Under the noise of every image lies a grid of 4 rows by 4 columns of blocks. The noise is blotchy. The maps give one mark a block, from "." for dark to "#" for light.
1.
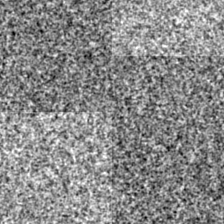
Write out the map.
. . # #
. . . .
# # . .
# # . .
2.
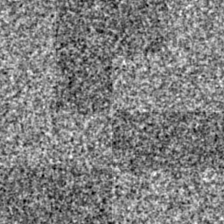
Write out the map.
# . . #
# . # #
# # . .
. . # #
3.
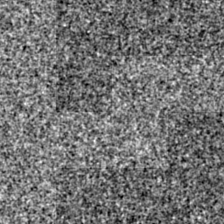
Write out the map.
# . . .
# . # #
# # # .
# . . .
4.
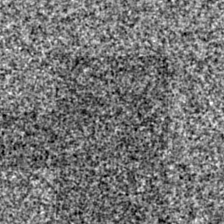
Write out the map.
# # # #
# . . #
. . . #
# . . #
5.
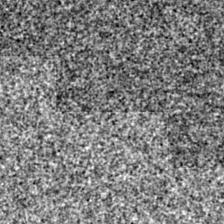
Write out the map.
. . . .
# . . .
# # # .
# # # #
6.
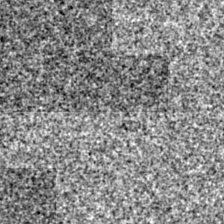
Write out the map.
. . # #
. . . #
# # # #
. # # #
